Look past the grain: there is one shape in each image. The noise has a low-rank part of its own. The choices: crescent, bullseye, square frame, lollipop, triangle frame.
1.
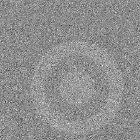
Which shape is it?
bullseye
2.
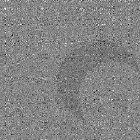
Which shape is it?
crescent
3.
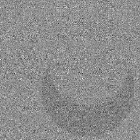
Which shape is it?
crescent
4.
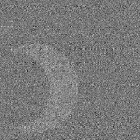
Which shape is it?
crescent
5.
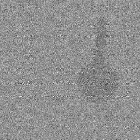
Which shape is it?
lollipop
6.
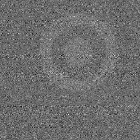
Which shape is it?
bullseye
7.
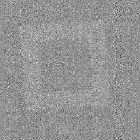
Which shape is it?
square frame
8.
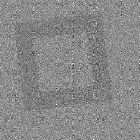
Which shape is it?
square frame
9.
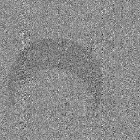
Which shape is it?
crescent
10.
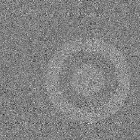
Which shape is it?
bullseye
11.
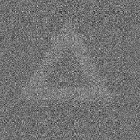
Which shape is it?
triangle frame
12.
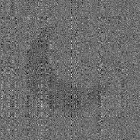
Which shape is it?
crescent
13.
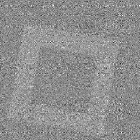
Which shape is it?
square frame
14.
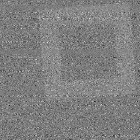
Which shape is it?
square frame
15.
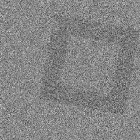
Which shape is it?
square frame
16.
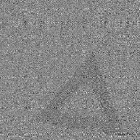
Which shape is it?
triangle frame
